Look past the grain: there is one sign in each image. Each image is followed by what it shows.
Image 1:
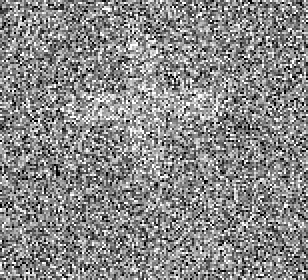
light plus sign
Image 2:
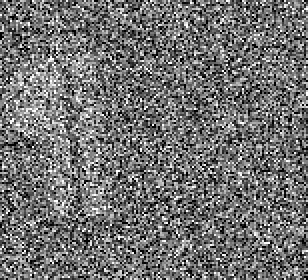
light pilcrow
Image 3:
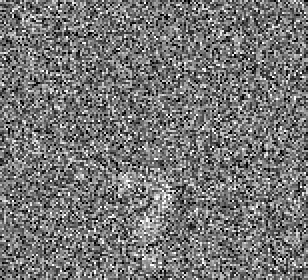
light question mark, bottom middle
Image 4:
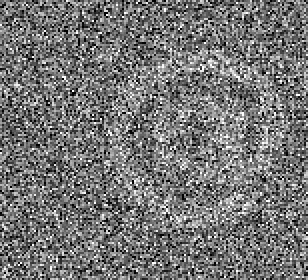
light at sign
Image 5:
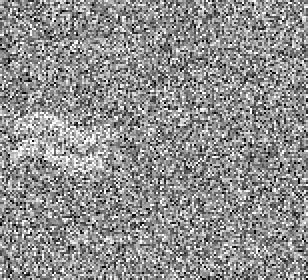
light approximately sign, middle left
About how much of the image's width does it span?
a third
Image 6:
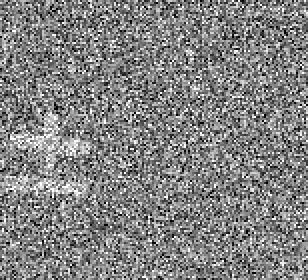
light plus-minus sign, middle left
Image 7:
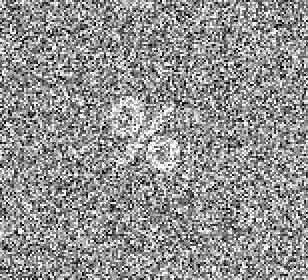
light percent sign, centre
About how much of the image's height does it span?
a quarter
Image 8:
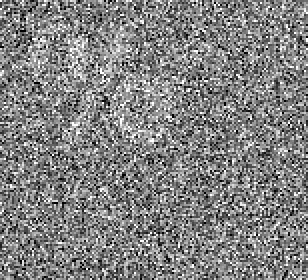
light percent sign
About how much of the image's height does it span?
half
